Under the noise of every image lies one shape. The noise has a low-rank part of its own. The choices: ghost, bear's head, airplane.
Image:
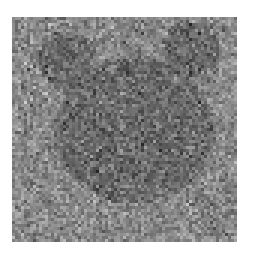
dark bear's head
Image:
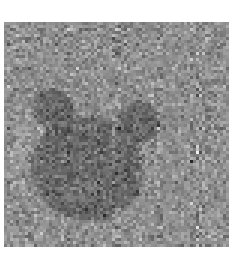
dark bear's head
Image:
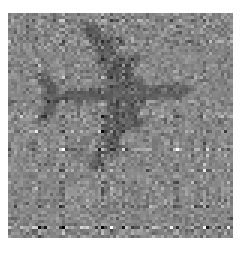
dark airplane
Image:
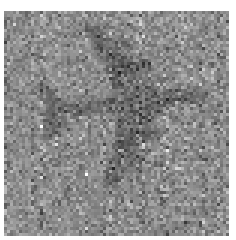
dark airplane
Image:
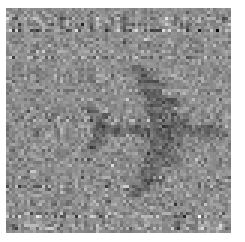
dark airplane
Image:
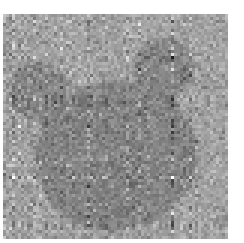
dark bear's head
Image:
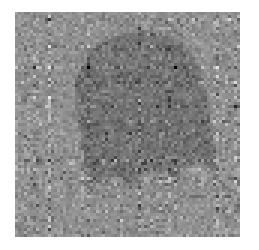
dark ghost
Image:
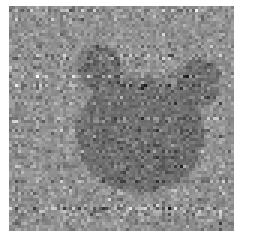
dark bear's head
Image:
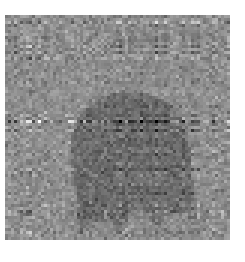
dark ghost
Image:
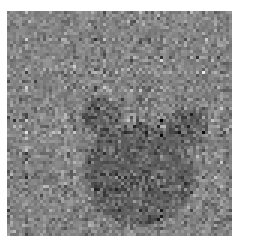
dark bear's head
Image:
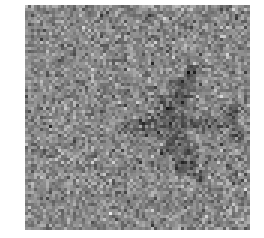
dark airplane
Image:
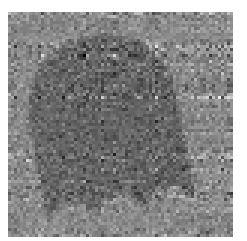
dark ghost
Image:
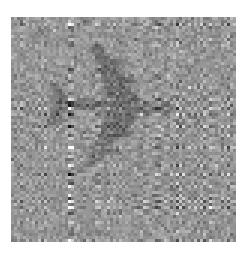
dark airplane
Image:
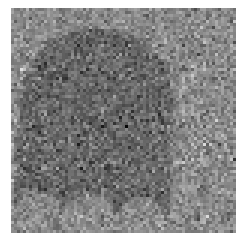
dark ghost
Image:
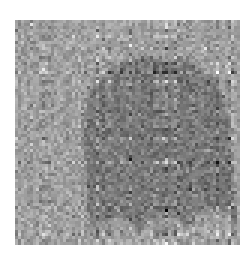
dark ghost
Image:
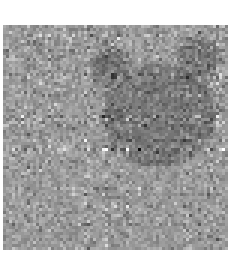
dark bear's head
